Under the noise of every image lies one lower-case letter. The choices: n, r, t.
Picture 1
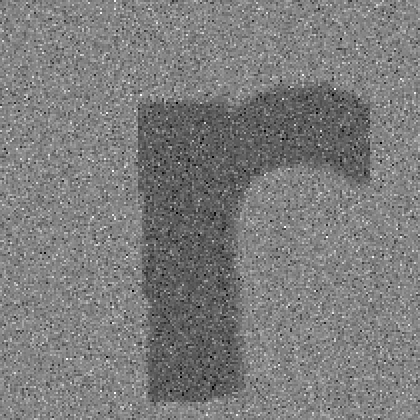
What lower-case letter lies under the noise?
r
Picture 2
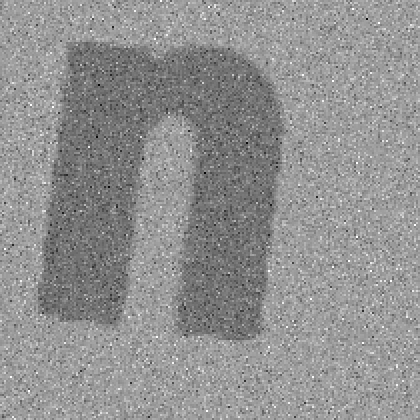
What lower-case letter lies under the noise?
n
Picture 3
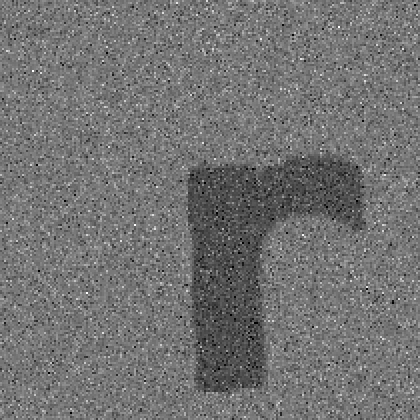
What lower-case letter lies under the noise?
r
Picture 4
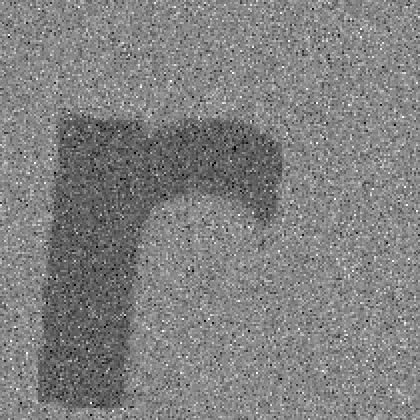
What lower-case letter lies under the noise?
r
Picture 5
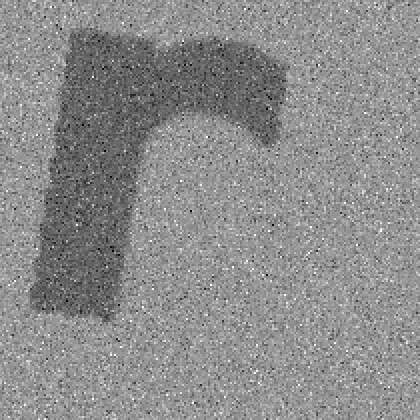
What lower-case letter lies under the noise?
r
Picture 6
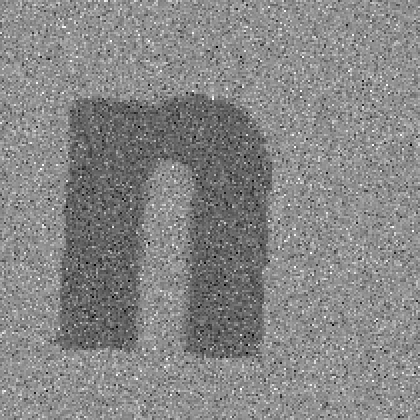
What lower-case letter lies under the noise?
n
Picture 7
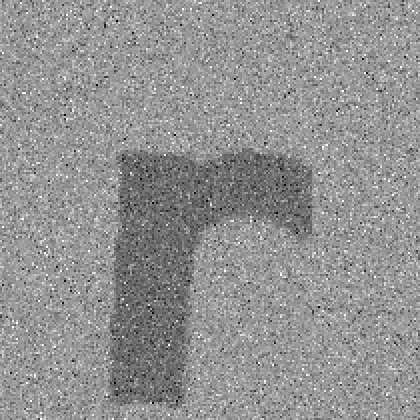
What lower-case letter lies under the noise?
r
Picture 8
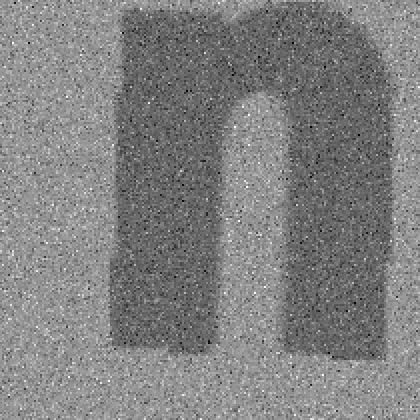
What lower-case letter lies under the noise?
n
